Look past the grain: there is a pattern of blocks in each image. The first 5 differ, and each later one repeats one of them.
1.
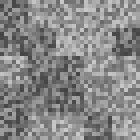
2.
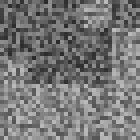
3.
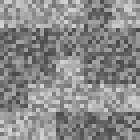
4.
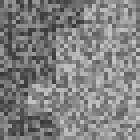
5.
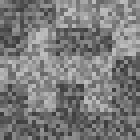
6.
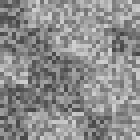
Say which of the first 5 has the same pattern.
1
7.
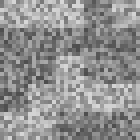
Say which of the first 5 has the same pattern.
3
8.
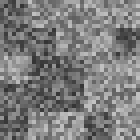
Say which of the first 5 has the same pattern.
1
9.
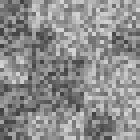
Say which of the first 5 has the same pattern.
1
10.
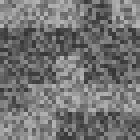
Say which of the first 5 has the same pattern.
3
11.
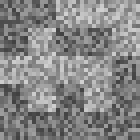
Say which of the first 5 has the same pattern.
5
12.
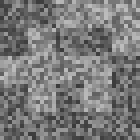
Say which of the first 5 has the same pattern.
5
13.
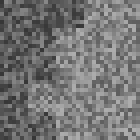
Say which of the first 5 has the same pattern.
4
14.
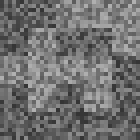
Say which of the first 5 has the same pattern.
5
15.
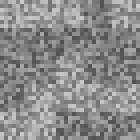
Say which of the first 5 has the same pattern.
3
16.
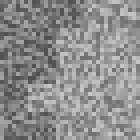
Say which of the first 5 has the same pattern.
4
